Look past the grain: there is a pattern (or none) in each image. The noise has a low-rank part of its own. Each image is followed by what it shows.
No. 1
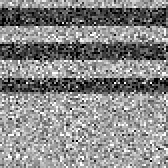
bands of rows
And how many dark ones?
3
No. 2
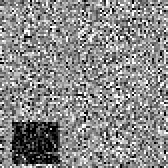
one block
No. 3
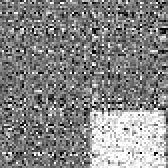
one block
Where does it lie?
bottom right
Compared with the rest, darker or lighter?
lighter
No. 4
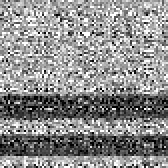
bands of rows
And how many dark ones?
2
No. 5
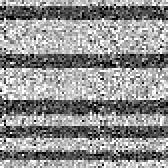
bands of rows
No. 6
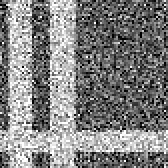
bands of rows crossing bands of columns
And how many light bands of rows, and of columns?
1 and 2
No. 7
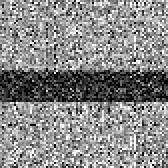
one band of rows
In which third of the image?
middle
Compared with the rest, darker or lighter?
darker
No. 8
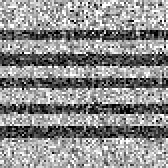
bands of rows
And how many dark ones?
5
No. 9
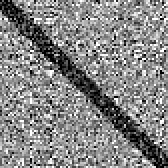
a diagonal band
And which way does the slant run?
top left to bottom right
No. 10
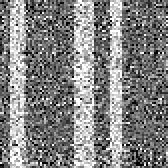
bands of columns
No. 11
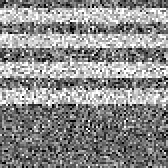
bands of rows
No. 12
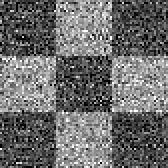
a checkerboard
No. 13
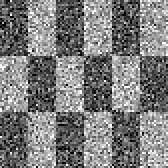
a checkerboard
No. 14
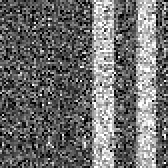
bands of columns
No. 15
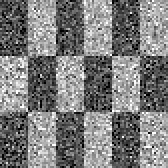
a checkerboard
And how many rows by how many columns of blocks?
3 by 6
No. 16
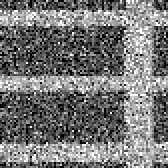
bands of rows crossing bands of columns
